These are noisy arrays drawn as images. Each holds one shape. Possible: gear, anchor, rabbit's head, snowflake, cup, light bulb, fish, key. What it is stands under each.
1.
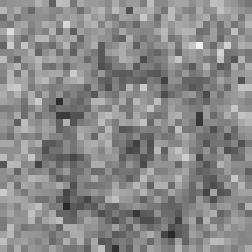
gear
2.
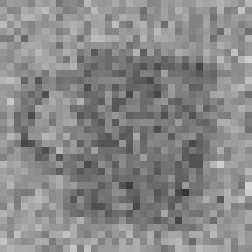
cup
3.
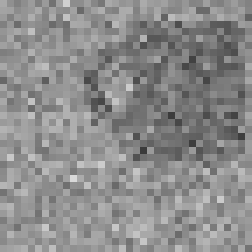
cup
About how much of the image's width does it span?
two thirds
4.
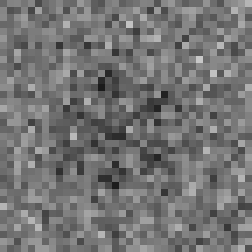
snowflake
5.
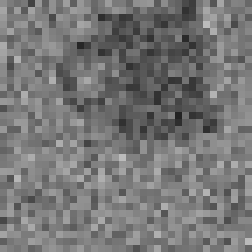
cup
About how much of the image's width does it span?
two thirds
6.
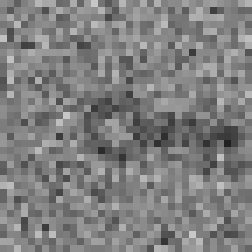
key
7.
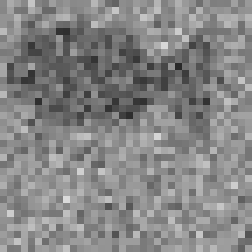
fish
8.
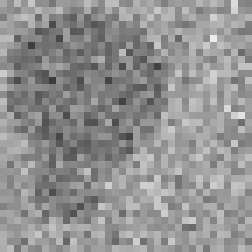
light bulb
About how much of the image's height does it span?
nearly all
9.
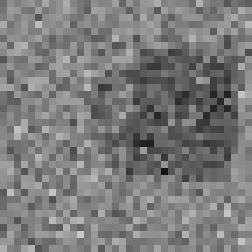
cup
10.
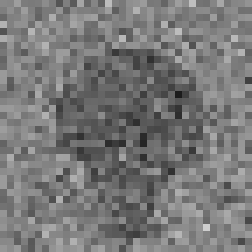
light bulb
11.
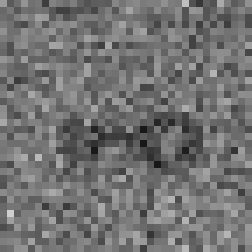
key
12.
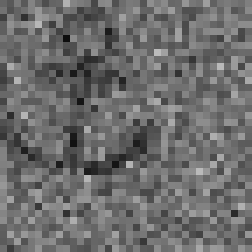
anchor
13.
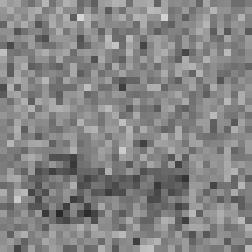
key
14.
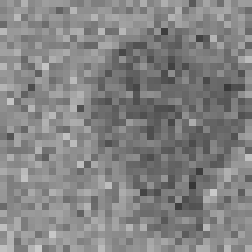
light bulb
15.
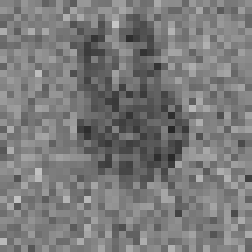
rabbit's head
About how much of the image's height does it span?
two thirds
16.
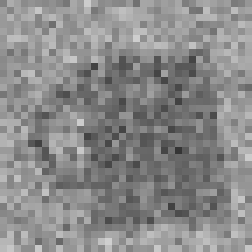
cup
